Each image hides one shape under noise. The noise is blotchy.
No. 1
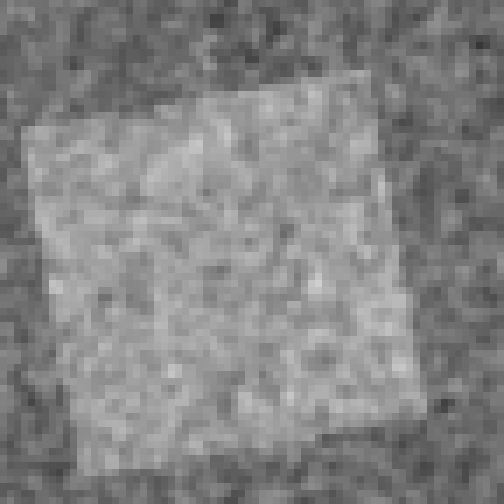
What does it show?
light square
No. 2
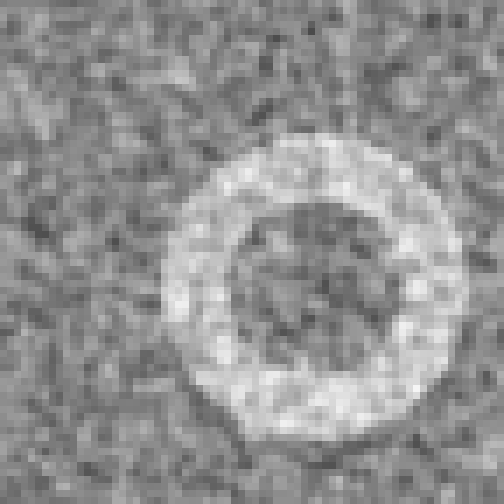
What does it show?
light ring
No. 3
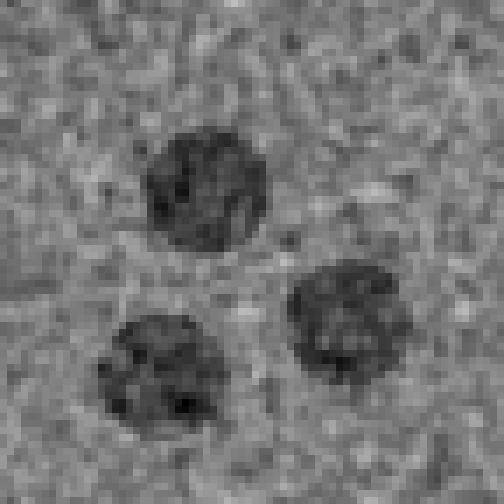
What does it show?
dark three dots
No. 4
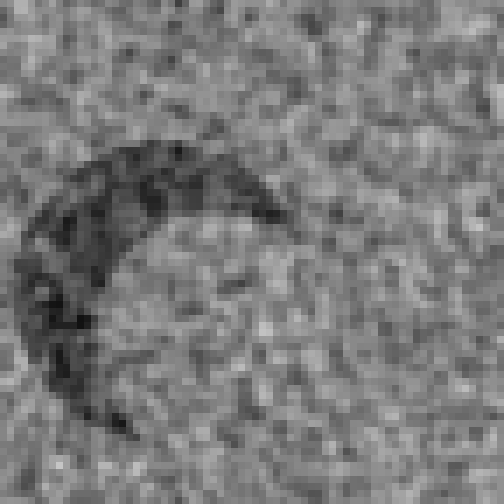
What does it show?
dark crescent
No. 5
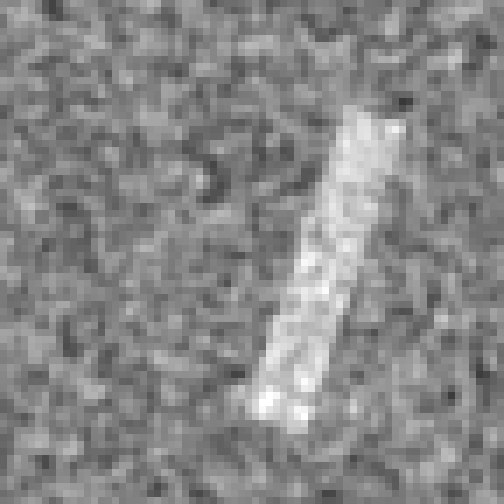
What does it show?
light bar
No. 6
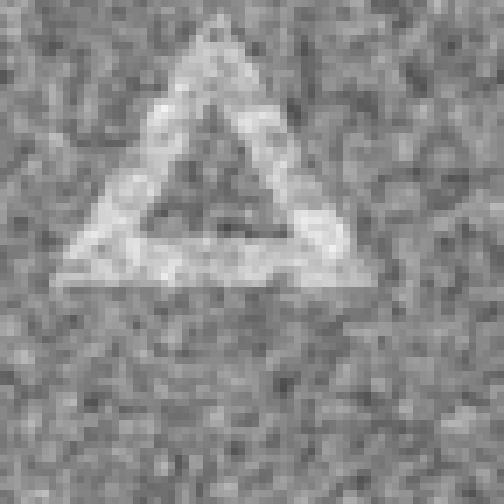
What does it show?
light triangle frame
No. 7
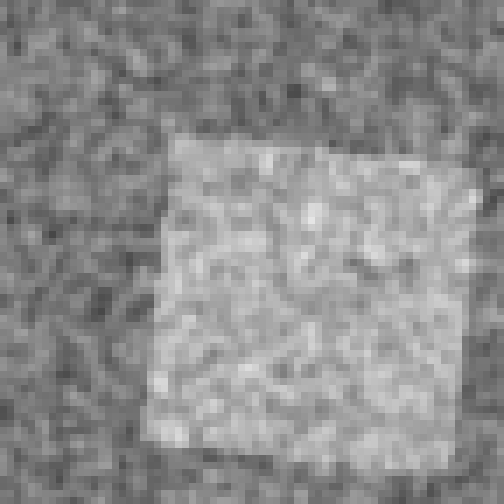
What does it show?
light square
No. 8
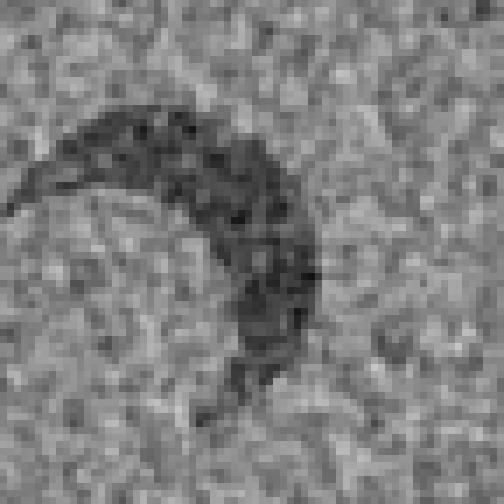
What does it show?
dark crescent
